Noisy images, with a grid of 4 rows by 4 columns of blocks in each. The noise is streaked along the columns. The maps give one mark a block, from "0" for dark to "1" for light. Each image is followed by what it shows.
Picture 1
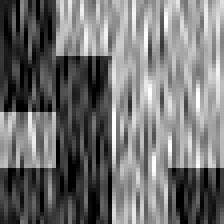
0 1 1 1
0 0 1 1
1 0 1 1
0 0 1 0
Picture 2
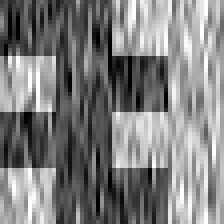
0 0 1 1
1 0 0 1
0 0 1 1
1 0 0 1
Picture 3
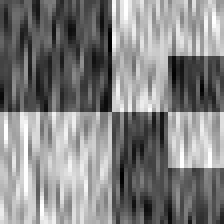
0 0 1 1
0 0 1 0
1 1 0 1
1 1 0 0
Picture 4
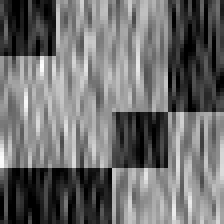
0 1 1 0
1 1 1 0
1 1 0 1
0 0 1 1
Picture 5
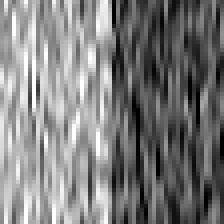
1 1 0 0
1 1 0 0
1 1 0 0
1 1 0 0
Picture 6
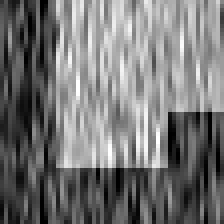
0 1 1 1
0 1 1 1
0 1 1 0
0 0 0 0
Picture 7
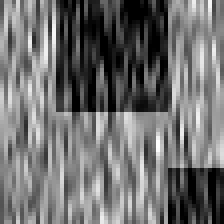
1 0 0 1
1 0 0 1
1 1 1 1
1 1 1 0
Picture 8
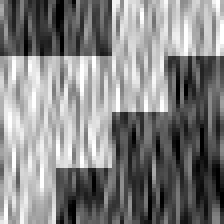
0 0 1 1
1 1 1 0
1 1 0 0
1 0 0 0
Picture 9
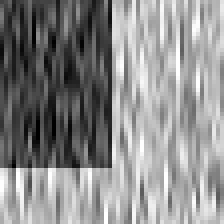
0 0 1 1
0 0 1 1
0 0 1 1
1 1 1 1
